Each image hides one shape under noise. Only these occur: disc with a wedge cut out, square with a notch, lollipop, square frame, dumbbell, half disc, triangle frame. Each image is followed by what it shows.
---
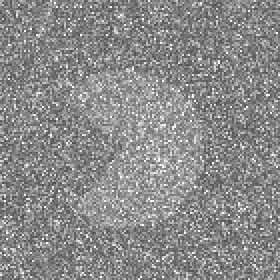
disc with a wedge cut out
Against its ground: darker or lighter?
lighter
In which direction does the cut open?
left
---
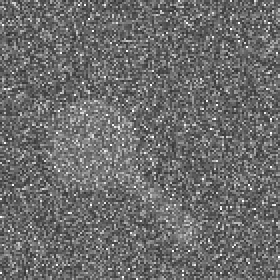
lollipop
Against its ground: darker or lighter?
lighter
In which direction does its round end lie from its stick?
up and left
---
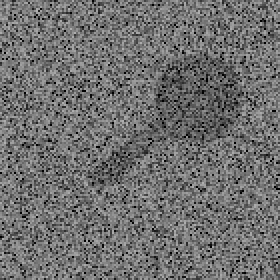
lollipop
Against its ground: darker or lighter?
darker
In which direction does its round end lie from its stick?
up and right
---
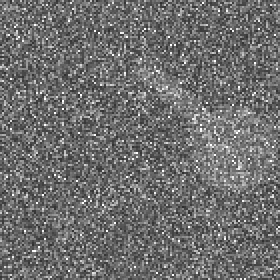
lollipop
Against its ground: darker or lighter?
lighter
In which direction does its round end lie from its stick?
down and right
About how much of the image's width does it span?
half
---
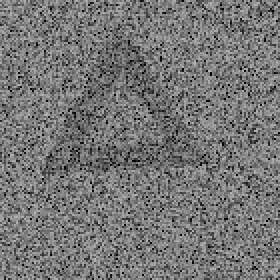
triangle frame
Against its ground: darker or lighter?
darker
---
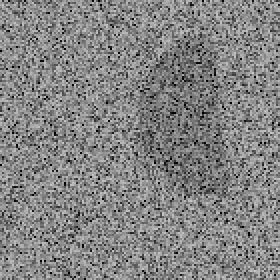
half disc
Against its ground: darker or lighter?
darker
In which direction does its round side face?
left
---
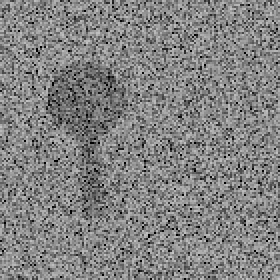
lollipop
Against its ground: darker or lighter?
darker
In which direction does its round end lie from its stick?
up
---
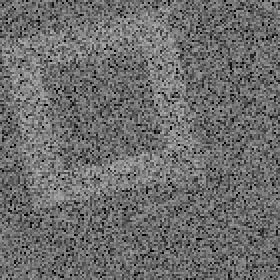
square frame
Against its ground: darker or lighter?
lighter
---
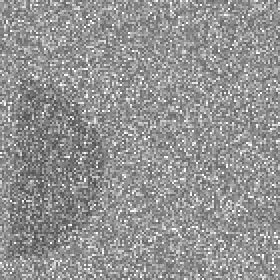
half disc
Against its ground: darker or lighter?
darker
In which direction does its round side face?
right
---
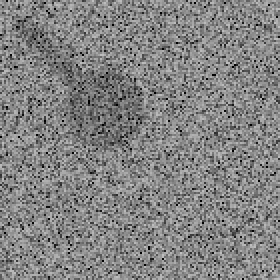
lollipop
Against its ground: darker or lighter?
darker
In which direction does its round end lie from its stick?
down and right
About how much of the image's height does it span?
half
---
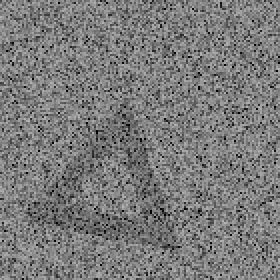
triangle frame
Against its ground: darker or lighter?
darker
